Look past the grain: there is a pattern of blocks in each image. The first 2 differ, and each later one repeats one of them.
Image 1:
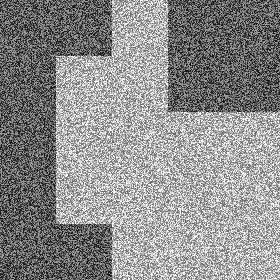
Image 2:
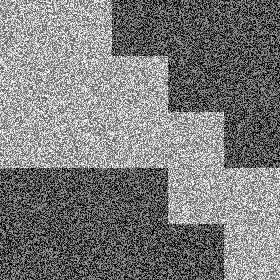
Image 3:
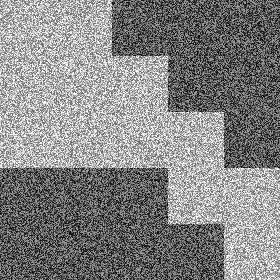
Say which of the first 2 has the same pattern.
2
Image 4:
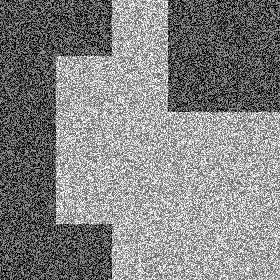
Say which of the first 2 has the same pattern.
1
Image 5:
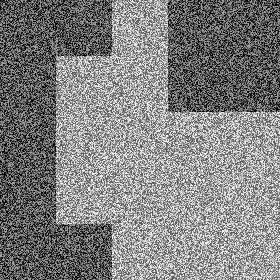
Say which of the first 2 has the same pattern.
1
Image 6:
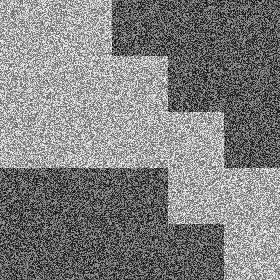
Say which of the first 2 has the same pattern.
2
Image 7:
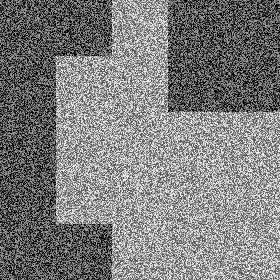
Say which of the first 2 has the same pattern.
1
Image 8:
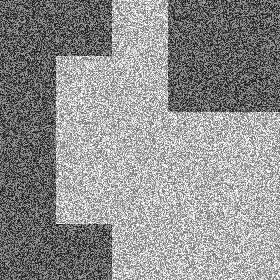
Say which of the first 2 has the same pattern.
1
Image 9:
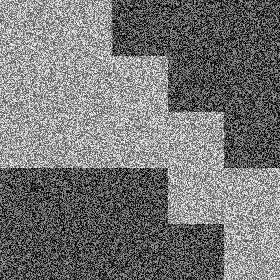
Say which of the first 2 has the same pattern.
2
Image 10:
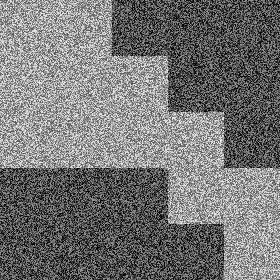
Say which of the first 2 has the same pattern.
2
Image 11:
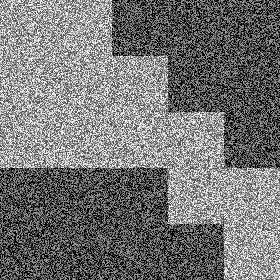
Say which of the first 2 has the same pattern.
2
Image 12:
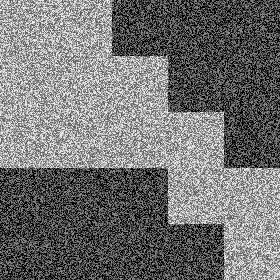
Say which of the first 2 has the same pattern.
2
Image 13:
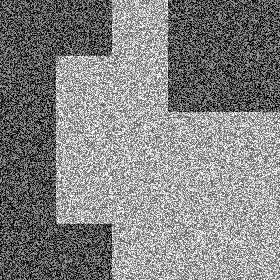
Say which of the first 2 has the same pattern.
1
